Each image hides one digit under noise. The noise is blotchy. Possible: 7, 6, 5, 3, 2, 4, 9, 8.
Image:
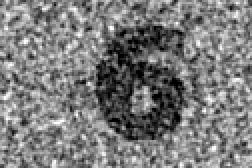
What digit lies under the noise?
6
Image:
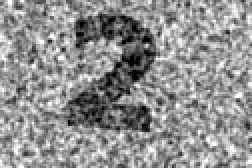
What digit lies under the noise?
2
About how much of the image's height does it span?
two thirds
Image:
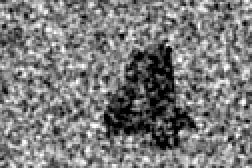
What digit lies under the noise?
4
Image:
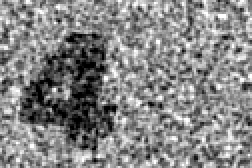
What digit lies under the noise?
4
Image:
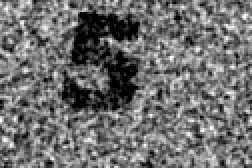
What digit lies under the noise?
5
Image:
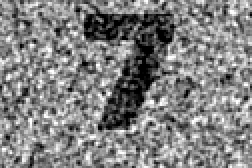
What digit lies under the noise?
7
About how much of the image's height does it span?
two thirds
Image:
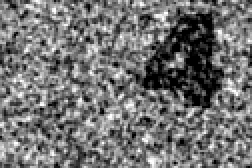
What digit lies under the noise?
4
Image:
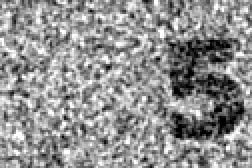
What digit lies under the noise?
5
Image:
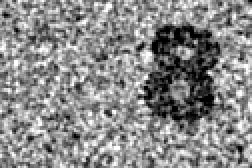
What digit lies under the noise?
8
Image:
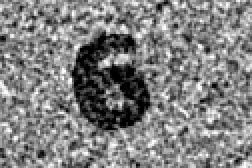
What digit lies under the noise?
6
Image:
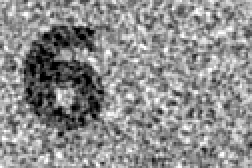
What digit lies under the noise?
6
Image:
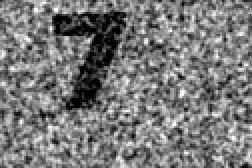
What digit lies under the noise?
7
